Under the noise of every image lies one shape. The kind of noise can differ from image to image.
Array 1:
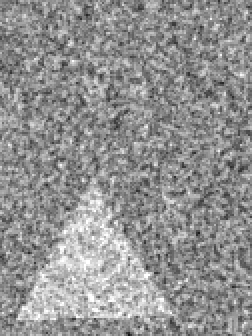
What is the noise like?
blotchy
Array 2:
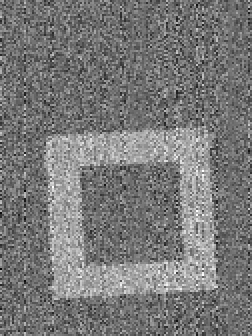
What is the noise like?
columns of uneven size
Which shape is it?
square frame
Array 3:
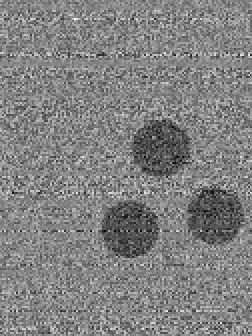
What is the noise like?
rows of uneven size
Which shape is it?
three dots
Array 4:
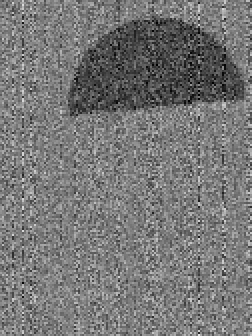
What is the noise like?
columns of uneven size
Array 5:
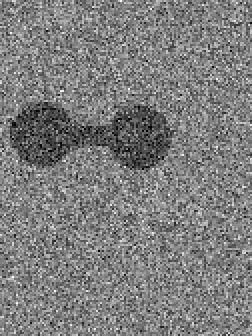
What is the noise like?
independent entries
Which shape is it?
dumbbell
